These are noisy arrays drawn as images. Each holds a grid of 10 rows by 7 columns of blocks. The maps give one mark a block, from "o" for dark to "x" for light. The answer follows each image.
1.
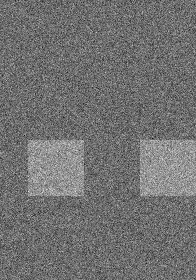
ooooooo
ooooooo
ooooooo
ooooooo
ooooooo
oxxooxx
oxxooxx
ooooooo
ooooooo
ooooooo
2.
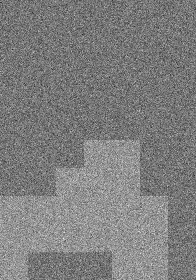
ooooooo
ooooooo
ooooooo
ooooooo
ooooooo
oooxxoo
ooxxxoo
xxxxxxo
xxxxxxo
xoooxxo
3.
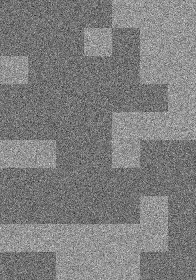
ooooxxx
oooxoxx
xooooxx
oooooox
ooooxxx
xxooxoo
ooooooo
oooooxo
xxxxxxo
ooxxxoo
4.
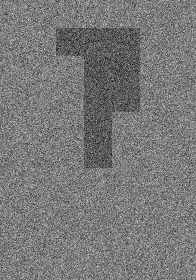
xxxxxxx
xxoooxx
xxxooxx
xxxooxx
xxxoxxx
xxxoxxx
xxxxxxx
xxxxxxx
xxxxxxx
xxxxxxx
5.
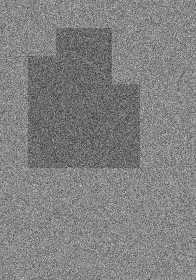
xxxxxxx
xxooxxx
xoooxxx
xooooxx
xooooxx
xooooxx
xxxxxxx
xxxxxxx
xxxxxxx
xxxxxxx
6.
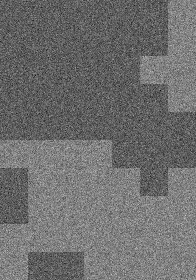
oooooox
oooooox
oooooxx
oooooox
ooooooo
xxxxooo
oxxxxox
oxxxxxx
xxxxxxx
xooxxxx
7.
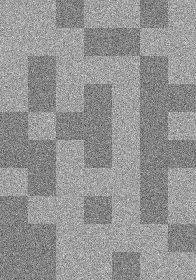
xxoxxox
xxxooxx
xoxxxox
xoxoxoo
oxooxox
ooxoxoo
xoxxxox
oxxoxox
ooxxxxo
ooxxoxx
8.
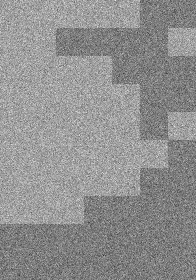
xxxxxoo
xxoooox
xxxxooo
xxxxxoo
xxxxxox
xxxxxxo
xxxxxoo
xxxoooo
ooooooo
ooooooo
